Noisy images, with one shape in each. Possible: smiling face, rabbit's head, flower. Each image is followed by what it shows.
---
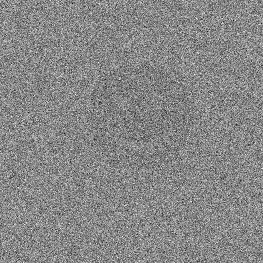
dark smiling face, centre
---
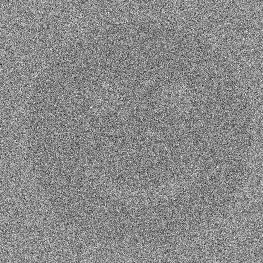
dark smiling face
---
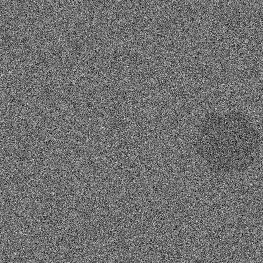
dark flower, middle right
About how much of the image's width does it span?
a quarter
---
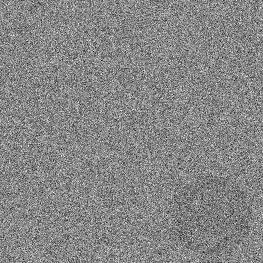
dark smiling face, bottom right
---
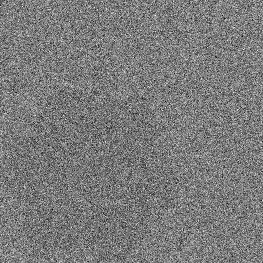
dark flower
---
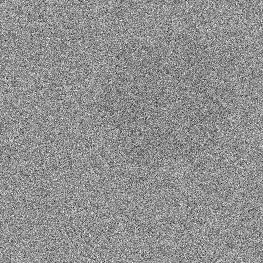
dark flower
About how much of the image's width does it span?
half
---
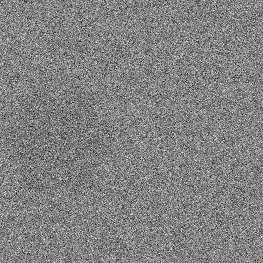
dark flower, middle left
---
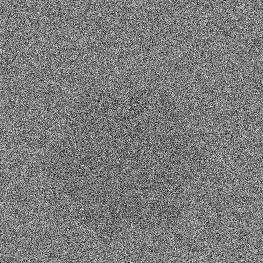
dark flower
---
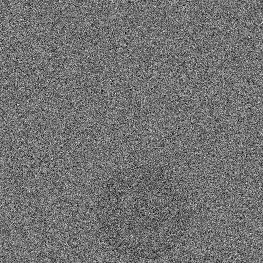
dark smiling face, bottom middle
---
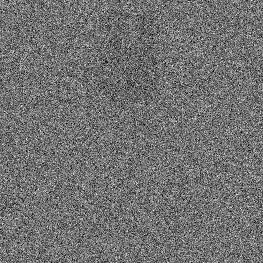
dark rabbit's head, top middle
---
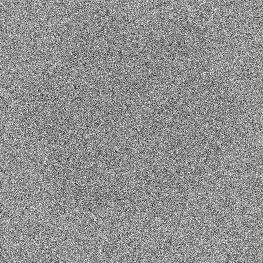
dark flower
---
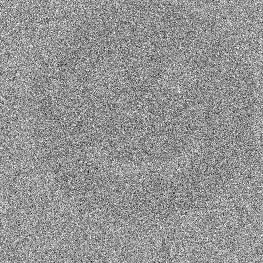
dark smiling face
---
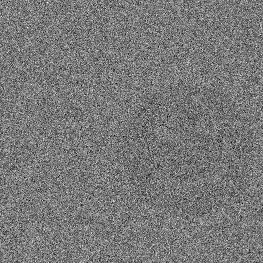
dark smiling face
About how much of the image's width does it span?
half
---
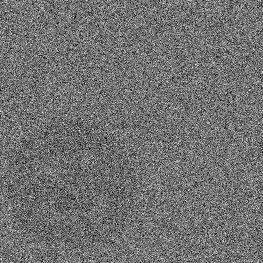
dark smiling face
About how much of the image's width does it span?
half
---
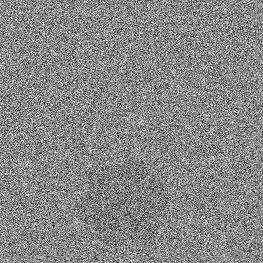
dark flower, bottom middle
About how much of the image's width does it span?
a third
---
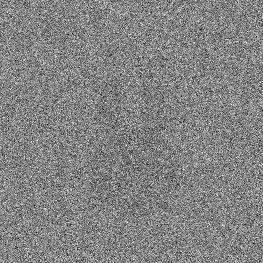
dark rabbit's head
